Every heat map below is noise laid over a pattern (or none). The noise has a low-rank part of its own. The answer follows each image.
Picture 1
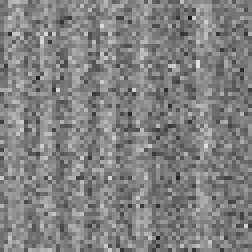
bands of columns
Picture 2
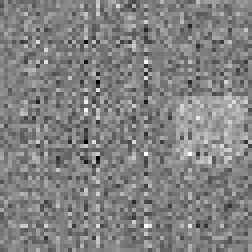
one block
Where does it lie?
middle right
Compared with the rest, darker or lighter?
lighter
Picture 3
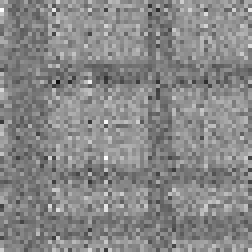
bands of rows crossing bands of columns
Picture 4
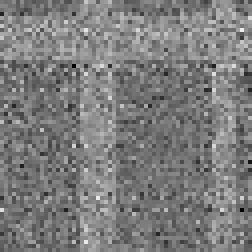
bands of rows crossing bands of columns
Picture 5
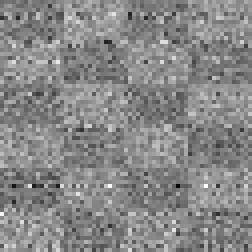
a checkerboard
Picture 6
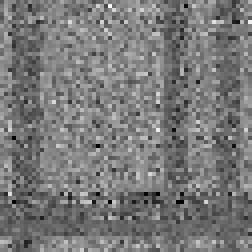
bands of rows crossing bands of columns
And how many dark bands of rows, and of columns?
1 and 3
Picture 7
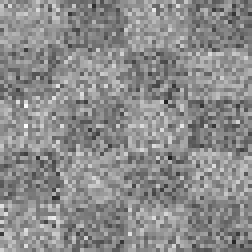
a checkerboard
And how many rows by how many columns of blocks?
5 by 4
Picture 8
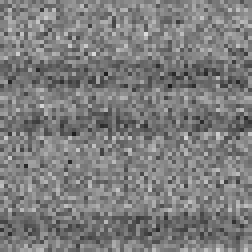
bands of rows
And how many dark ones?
3
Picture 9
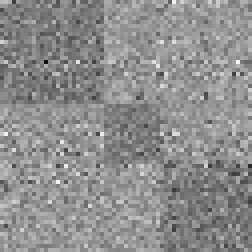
blocks along the diagonal
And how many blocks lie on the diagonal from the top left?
3
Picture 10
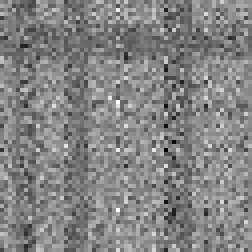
bands of rows crossing bands of columns
